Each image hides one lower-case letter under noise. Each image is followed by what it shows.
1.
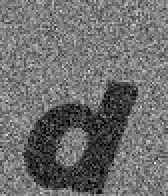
dark d
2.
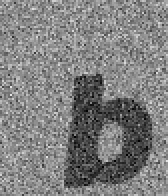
dark b
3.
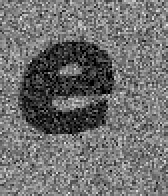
dark e
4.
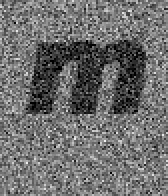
dark m
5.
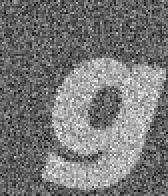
light g
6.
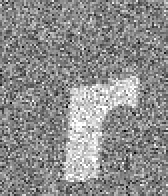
light r
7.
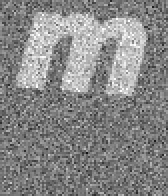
light m
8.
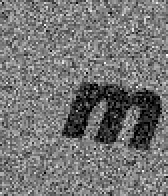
dark m
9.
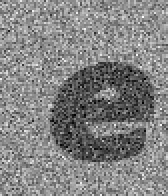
dark e
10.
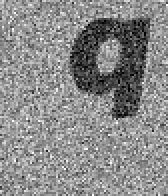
dark q
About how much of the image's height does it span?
half
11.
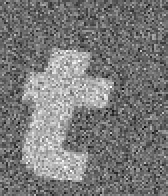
light t
